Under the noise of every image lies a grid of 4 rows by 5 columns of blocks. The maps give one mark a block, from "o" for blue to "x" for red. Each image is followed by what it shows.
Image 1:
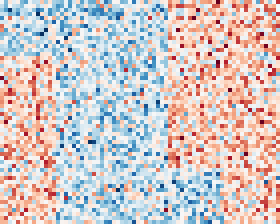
o o o x x
x o o x x
x o o x x
x o o o x
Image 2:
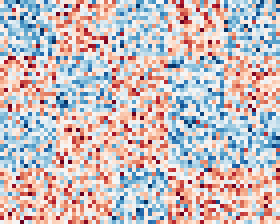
o x o x o
x o x o x
o x x o o
x x o x x
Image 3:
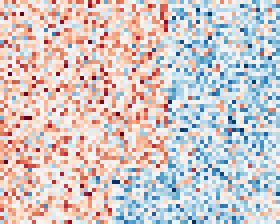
x x x o o
x x x o o
x x x o o
x x o o o
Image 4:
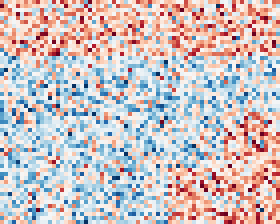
x x x x x
o o o o o
o o o o x
o o o x x
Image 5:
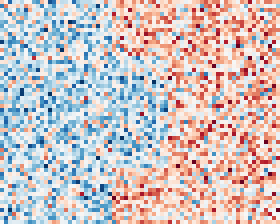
o o x x x
o o o x x
o o o x x
o o x x x
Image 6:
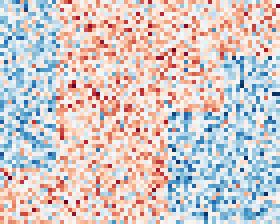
o x x x x
o x x x o
o x x o o
x x x o o
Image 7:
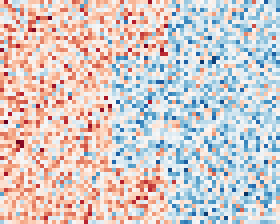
x x x o o
x x o o o
x x o o o
x x x o o
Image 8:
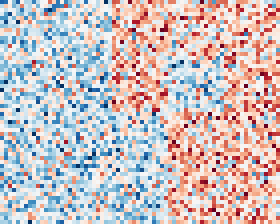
o o x x x
o o x o x
o o o x x
o o o x x
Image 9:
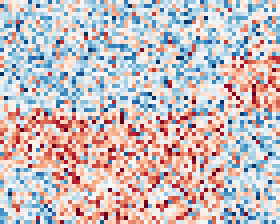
o o o o o
o o o o x
x x x x o
o x x x o
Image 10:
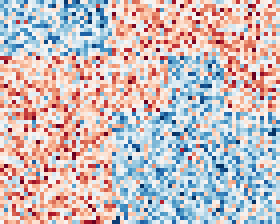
o o x x x
x x x o x
x x o o o
x x o o o
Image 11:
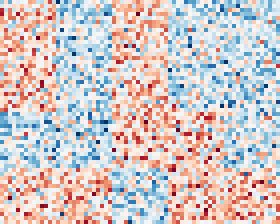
x o x o o
x o x o o
o o x x o
x x o x x
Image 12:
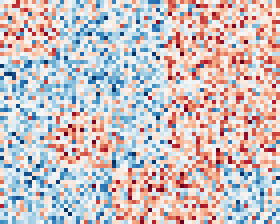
x o o x x
o o o x x
o x o x x
o o x x o
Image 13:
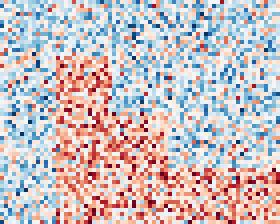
o o o o o
o x o o o
o x x o o
o x x x x
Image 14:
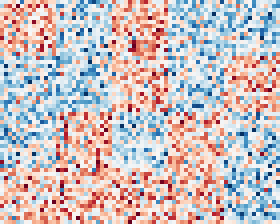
x o x o o
o o x o x
o x o x o
x x x x o
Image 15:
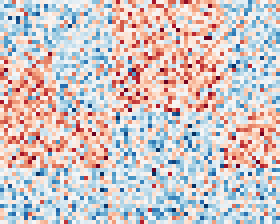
o o x x o
x o x x o
x x o o x
o o o o o
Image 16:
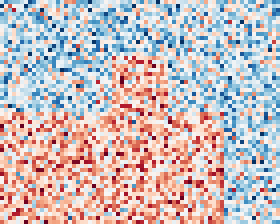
o o o o o
o o x o o
x x x x o
x x x x o
